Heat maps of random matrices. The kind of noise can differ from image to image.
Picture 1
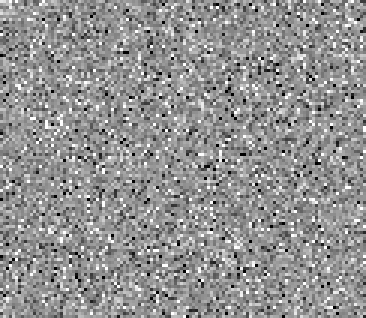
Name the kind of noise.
heavy tails
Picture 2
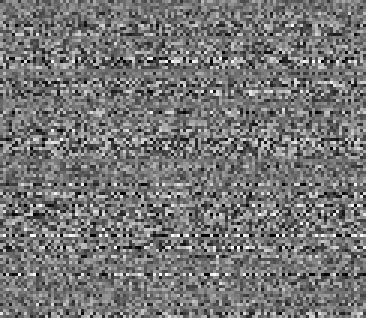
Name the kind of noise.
rows of uneven size
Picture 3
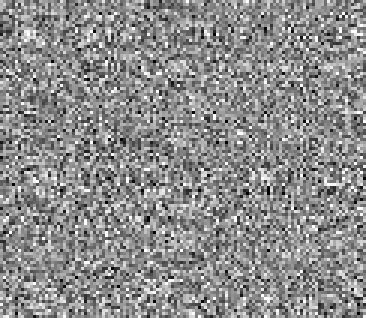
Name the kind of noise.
low rank plus noise
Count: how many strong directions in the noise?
five to eight
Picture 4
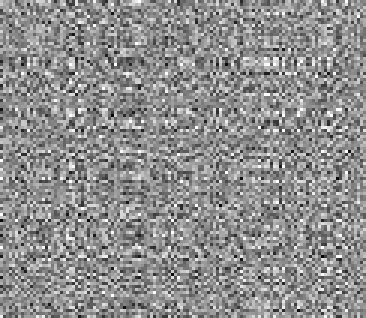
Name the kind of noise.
low rank plus noise
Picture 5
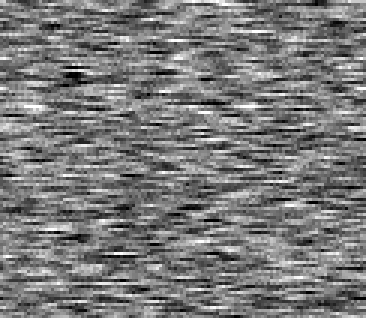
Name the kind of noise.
streaked along the rows
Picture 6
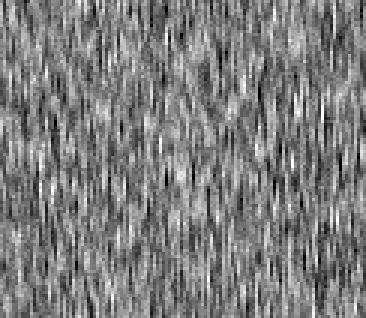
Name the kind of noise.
streaked along the columns
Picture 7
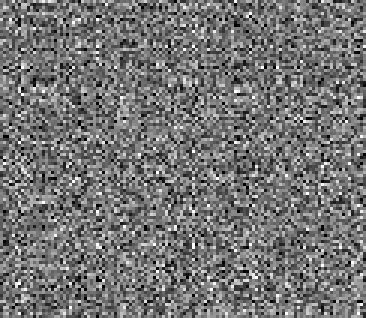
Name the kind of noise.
low rank plus noise
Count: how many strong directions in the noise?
five to eight
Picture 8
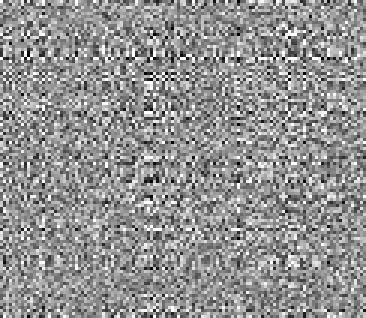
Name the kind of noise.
low rank plus noise
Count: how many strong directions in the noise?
two
